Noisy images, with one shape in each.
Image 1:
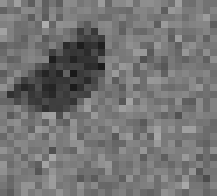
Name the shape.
half disc
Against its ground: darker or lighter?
darker
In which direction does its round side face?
down and right
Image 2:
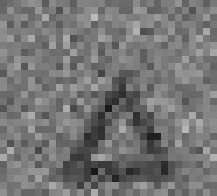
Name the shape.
triangle frame
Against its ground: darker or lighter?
darker
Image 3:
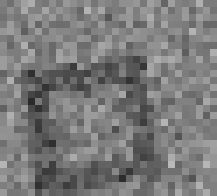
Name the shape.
square frame
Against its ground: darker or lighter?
darker
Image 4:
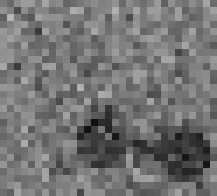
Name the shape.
dumbbell
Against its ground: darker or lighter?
darker
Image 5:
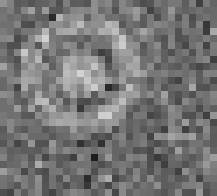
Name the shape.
bullseye
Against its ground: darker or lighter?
lighter
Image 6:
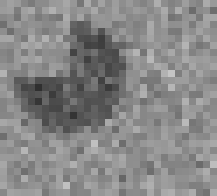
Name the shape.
disc with a wedge cut out
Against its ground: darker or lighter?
darker
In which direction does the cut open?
up and left
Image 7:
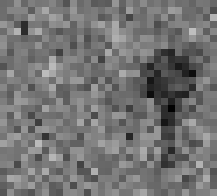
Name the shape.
lollipop
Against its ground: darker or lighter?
darker
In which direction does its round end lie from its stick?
up
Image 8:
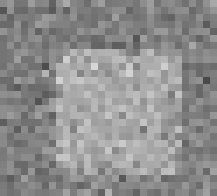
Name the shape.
square
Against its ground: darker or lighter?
lighter
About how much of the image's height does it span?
two thirds
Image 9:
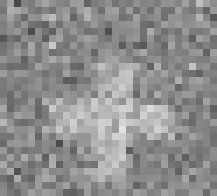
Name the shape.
cross
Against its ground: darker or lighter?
lighter
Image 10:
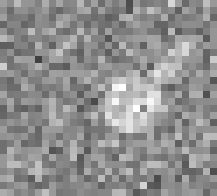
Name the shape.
lollipop
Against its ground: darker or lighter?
lighter
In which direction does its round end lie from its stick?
down and left
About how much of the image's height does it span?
half
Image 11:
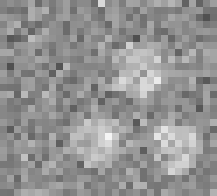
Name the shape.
three dots
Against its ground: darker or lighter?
lighter
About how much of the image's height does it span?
two thirds
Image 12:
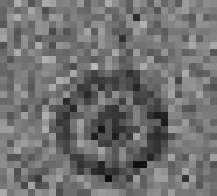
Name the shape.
bullseye
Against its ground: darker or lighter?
darker
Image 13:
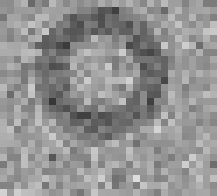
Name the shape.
ring
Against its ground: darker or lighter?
darker
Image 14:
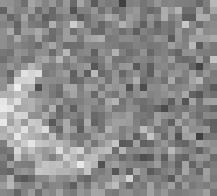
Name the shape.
crescent
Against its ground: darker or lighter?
lighter
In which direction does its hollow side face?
up and right
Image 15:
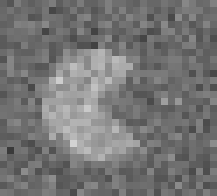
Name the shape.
disc with a wedge cut out
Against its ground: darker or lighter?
lighter
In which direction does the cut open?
right
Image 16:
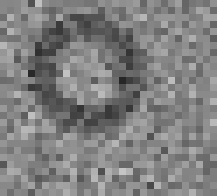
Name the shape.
ring
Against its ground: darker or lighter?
darker
